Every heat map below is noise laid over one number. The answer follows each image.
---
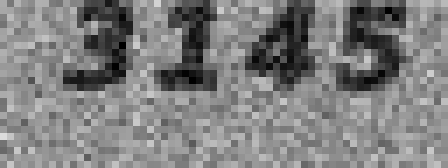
3145
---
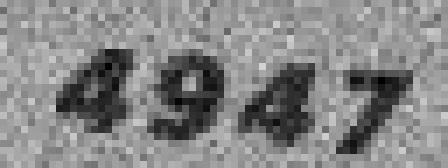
4947
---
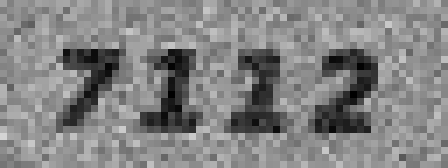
7112
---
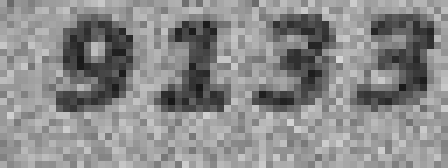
9133
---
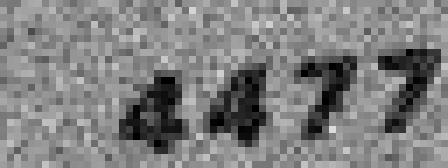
4477
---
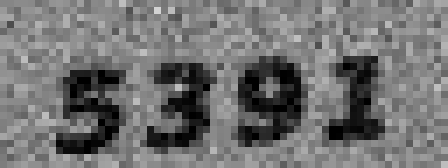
5391
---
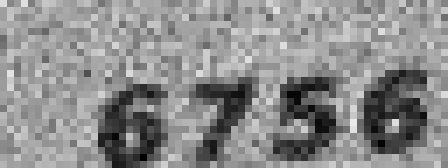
6756
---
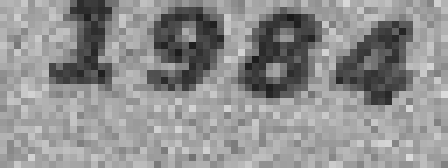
1984
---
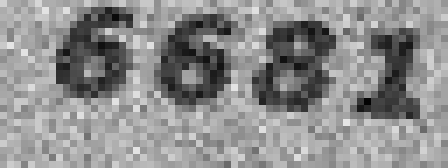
6681
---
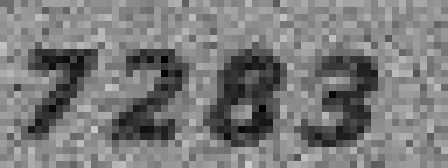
7283
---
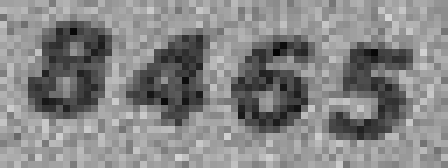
8465
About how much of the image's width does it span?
nearly all
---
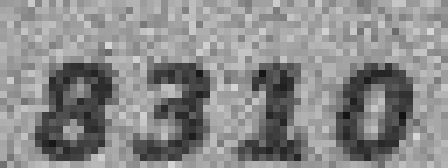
8310
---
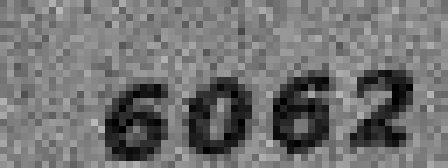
6062
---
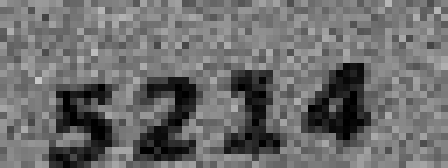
5214
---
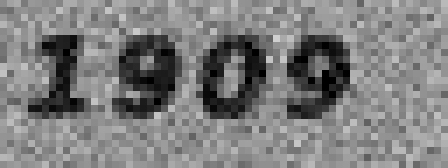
1909
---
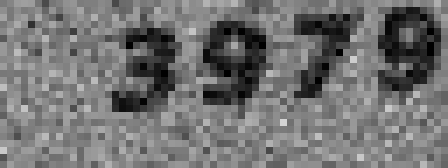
3979
